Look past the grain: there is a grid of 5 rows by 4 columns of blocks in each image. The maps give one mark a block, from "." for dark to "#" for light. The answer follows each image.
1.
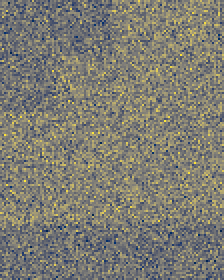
..##
.###
####
####
....
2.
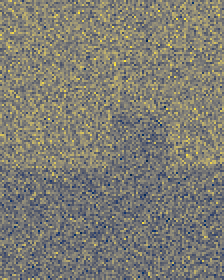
####
####
##.#
....
....
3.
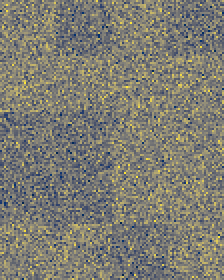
#.#.
####
..##
..##
##.#
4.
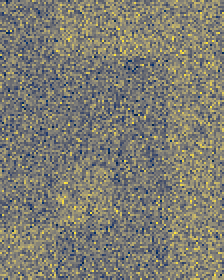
.###
...#
...#
.#.#
#..#
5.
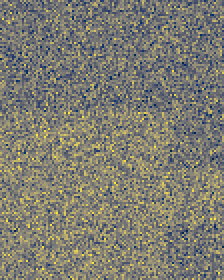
....
....
###.
####
###.
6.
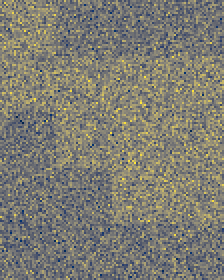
#...
####
.###
..##
....
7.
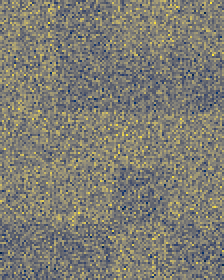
#.##
#...
####
##.#
..#.
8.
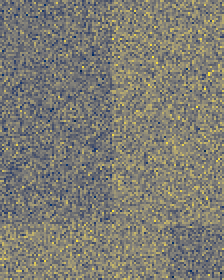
..##
..##
..##
..##
###.
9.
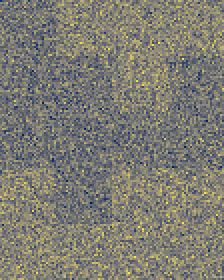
.###
..#.
....
#.##
####
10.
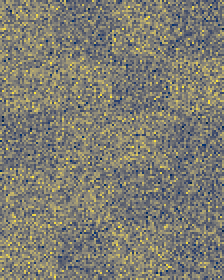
#.#.
##.#
.##.
##..
#.#.
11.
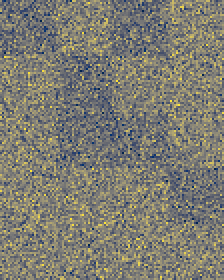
.#.#
#.##
#..#
###.
####
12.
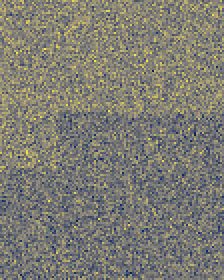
####
####
#...
....
....
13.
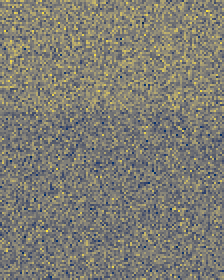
####
####
....
....
....
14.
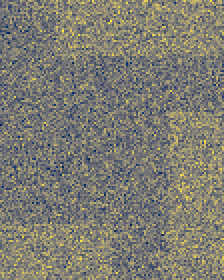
.###
....
...#
...#
##.#
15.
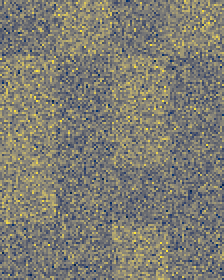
.#.#
#.#.
#.#.
#...
..#.
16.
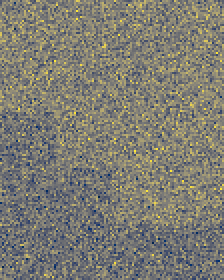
####
####
.###
..##
....
